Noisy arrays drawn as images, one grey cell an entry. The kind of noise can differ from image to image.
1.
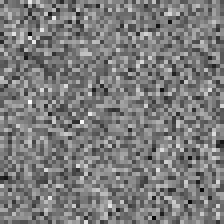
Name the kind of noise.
independent entries
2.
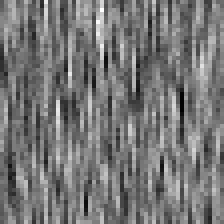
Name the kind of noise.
streaked along the columns
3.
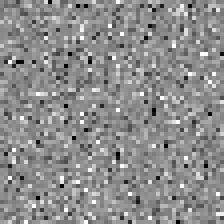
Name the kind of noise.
heavy tails
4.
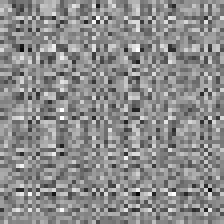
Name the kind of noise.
low rank plus noise
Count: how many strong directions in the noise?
one
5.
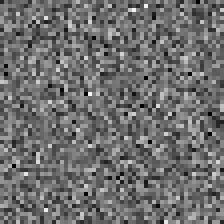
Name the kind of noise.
independent entries
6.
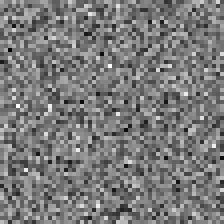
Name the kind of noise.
independent entries
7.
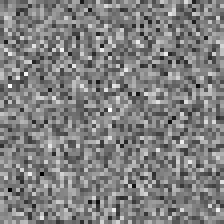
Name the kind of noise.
independent entries
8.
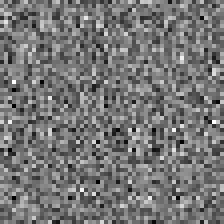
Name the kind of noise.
low rank plus noise
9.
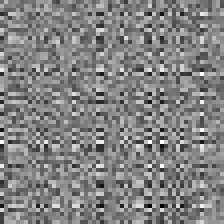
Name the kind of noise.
low rank plus noise
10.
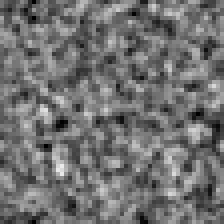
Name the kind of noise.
blotchy
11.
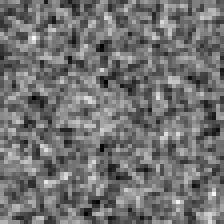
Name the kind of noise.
blotchy
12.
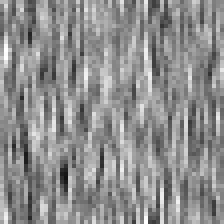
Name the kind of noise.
streaked along the columns
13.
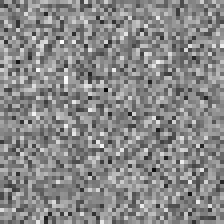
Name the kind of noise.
independent entries
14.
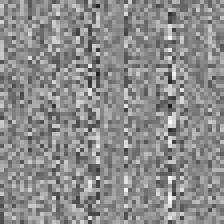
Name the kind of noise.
columns of uneven size
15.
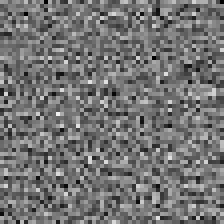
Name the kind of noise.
low rank plus noise
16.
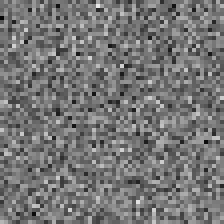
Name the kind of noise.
independent entries
